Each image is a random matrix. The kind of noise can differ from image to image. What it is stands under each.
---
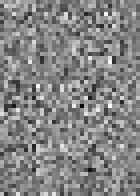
low rank plus noise
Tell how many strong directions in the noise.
five to eight
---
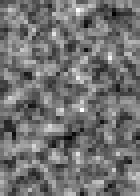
blotchy
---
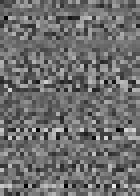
rows of uneven size
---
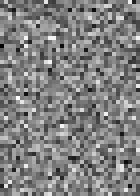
independent entries
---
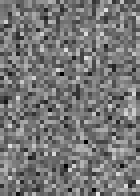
independent entries
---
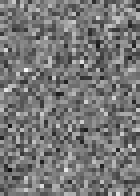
independent entries
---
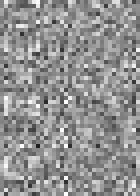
low rank plus noise
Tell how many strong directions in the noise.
two
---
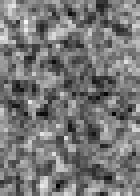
blotchy
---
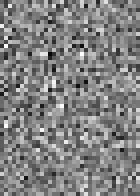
low rank plus noise
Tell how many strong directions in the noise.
five to eight
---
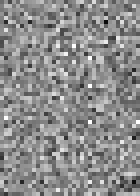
low rank plus noise
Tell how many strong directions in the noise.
five to eight
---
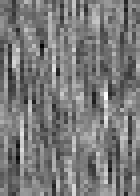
streaked along the columns
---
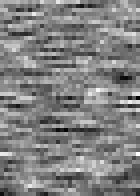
streaked along the rows
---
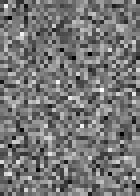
independent entries
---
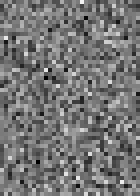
independent entries
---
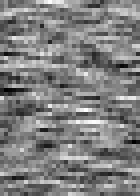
streaked along the rows
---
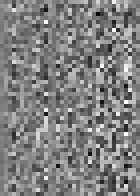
columns of uneven size
